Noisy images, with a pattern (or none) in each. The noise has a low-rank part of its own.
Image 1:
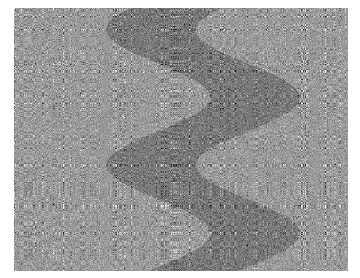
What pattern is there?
a wavy band
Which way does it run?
top to bottom
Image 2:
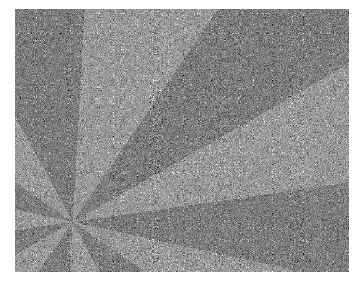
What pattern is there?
spokes from one point
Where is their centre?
bottom left
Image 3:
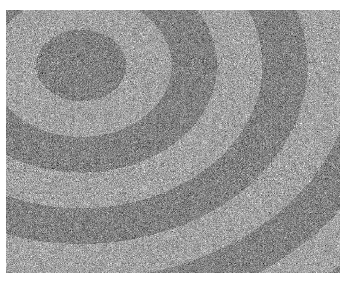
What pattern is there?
rings round one point
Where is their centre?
top left
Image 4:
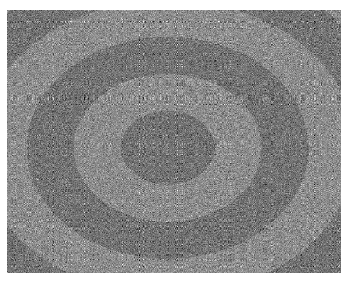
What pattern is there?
rings round one point
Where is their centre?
centre
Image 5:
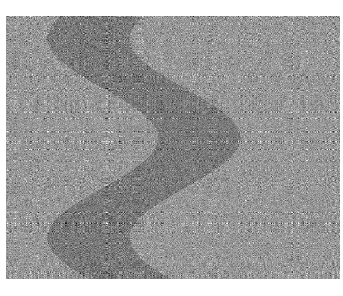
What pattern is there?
a wavy band
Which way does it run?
top to bottom
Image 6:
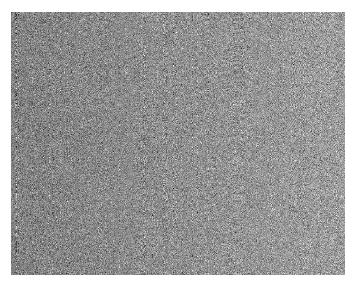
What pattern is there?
a smooth slope
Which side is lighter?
right
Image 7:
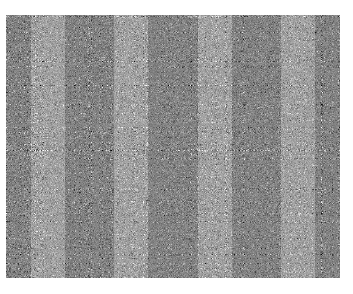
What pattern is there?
vertical stripes
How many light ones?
4
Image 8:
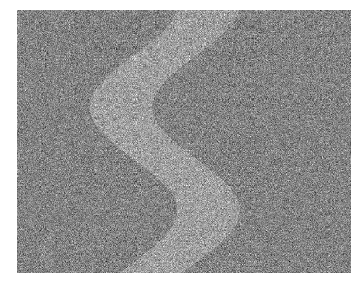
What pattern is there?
a wavy band
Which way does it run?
top to bottom
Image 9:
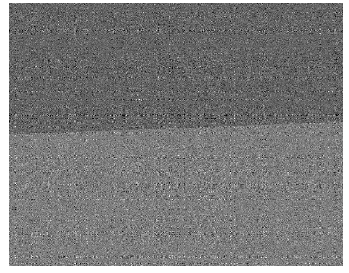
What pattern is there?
a sharp edge
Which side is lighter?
bottom
